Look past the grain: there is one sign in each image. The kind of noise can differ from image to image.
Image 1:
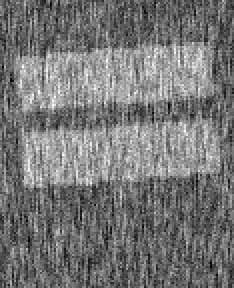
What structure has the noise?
streaked along the columns
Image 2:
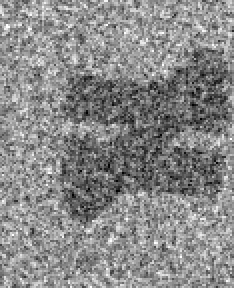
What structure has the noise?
blotchy
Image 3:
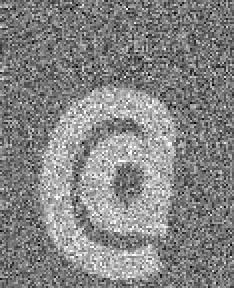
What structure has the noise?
low rank plus noise
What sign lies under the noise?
at sign
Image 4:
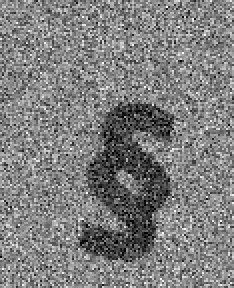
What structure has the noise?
low rank plus noise
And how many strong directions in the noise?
one
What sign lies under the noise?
section sign
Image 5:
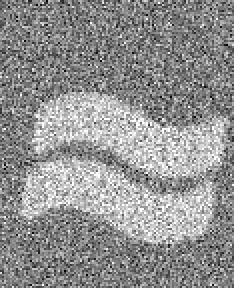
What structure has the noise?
low rank plus noise
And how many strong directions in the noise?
one
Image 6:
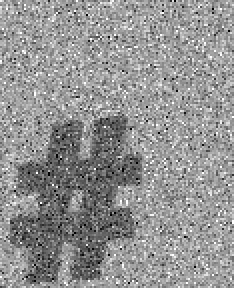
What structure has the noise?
heavy tails
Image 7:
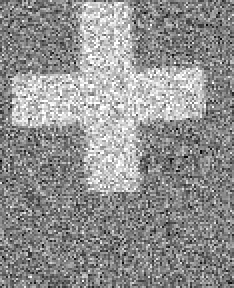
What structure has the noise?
low rank plus noise
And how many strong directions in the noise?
two
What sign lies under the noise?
plus sign
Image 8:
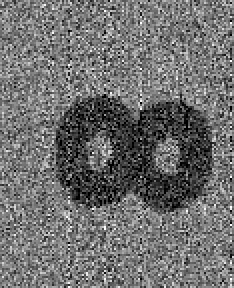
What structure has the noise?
columns of uneven size
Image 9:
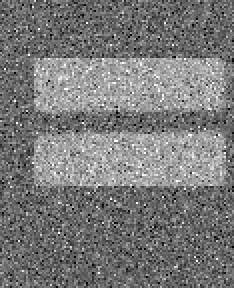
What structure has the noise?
heavy tails
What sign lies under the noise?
equals sign
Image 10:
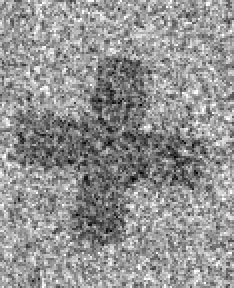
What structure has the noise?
blotchy
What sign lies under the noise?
plus sign
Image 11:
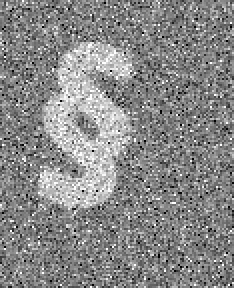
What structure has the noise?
heavy tails
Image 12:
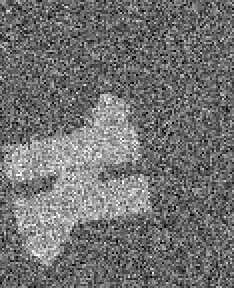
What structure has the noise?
independent entries
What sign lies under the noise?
not-equal sign
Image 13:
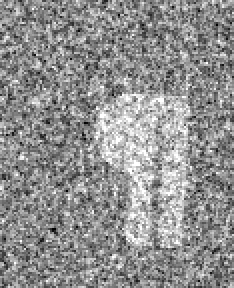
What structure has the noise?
blotchy
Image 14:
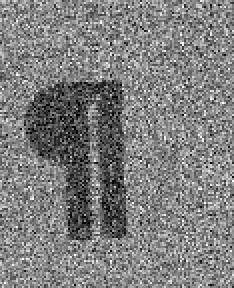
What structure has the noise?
low rank plus noise
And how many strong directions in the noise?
one
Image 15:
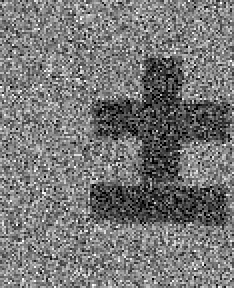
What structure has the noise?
independent entries
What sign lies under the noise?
plus-minus sign
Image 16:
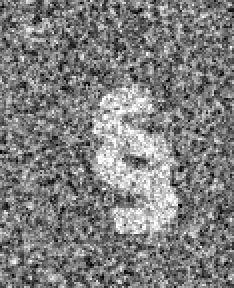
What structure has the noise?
blotchy
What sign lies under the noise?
section sign
